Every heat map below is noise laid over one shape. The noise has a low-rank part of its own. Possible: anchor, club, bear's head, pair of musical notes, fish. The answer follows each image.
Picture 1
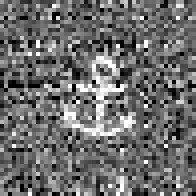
anchor
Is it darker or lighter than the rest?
lighter
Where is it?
centre
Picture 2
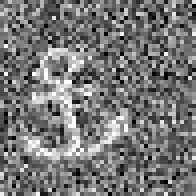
anchor
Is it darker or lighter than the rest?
lighter
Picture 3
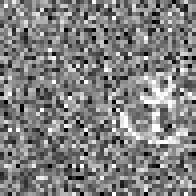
anchor
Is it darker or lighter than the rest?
lighter
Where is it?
middle right
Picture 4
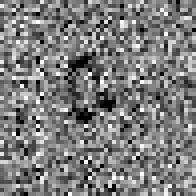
pair of musical notes
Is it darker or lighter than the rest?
darker
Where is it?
centre
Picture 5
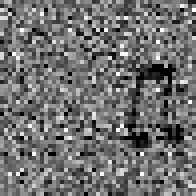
pair of musical notes
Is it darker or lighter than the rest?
darker
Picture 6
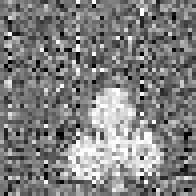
club
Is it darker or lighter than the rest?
lighter
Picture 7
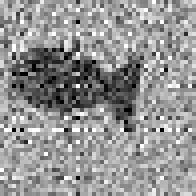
fish
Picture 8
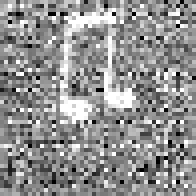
pair of musical notes
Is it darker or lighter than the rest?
lighter
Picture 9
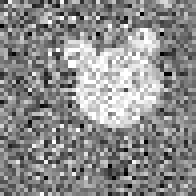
bear's head
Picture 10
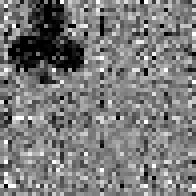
club
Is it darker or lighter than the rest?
darker
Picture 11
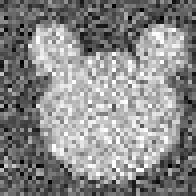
bear's head
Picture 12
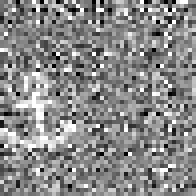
anchor
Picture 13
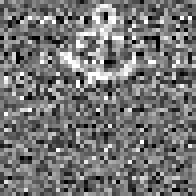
anchor
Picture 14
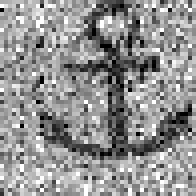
anchor
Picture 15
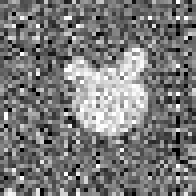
bear's head
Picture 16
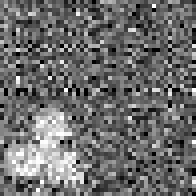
club
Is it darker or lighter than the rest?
lighter
